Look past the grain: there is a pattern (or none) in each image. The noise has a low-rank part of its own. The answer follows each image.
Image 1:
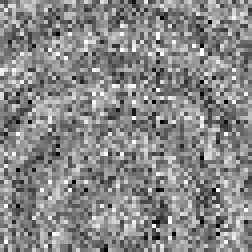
rings round one point
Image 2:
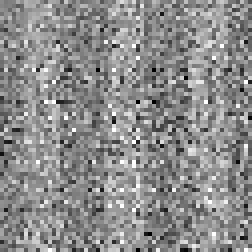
vertical stripes
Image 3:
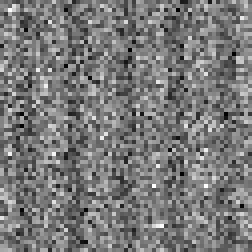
vertical stripes
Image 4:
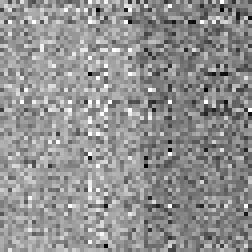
a sharp edge
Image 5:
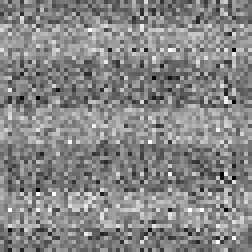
horizontal stripes
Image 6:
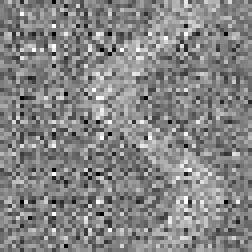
a wavy band
